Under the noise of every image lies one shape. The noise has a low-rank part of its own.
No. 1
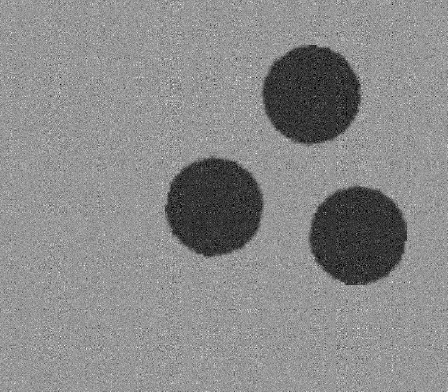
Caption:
dark three dots
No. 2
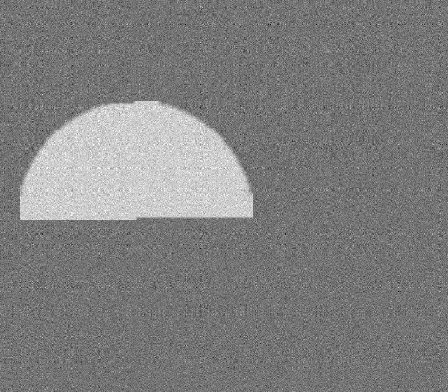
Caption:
light half disc
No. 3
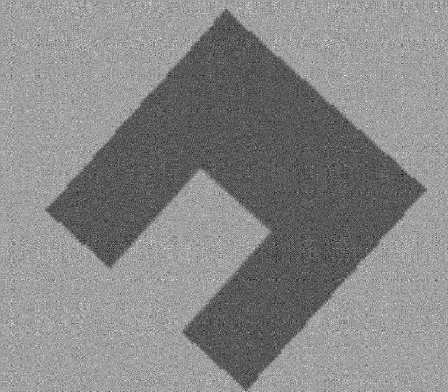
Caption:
dark square with a notch
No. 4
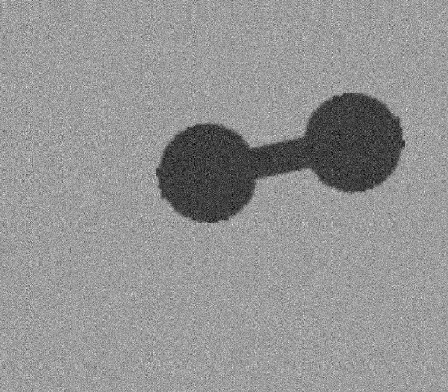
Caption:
dark dumbbell
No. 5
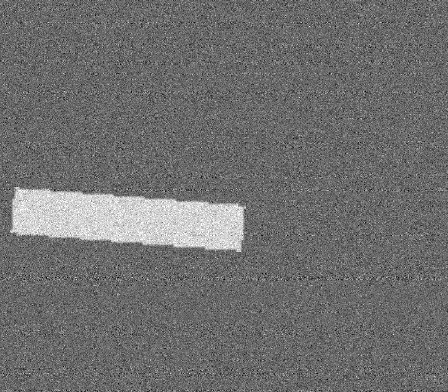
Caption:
light bar
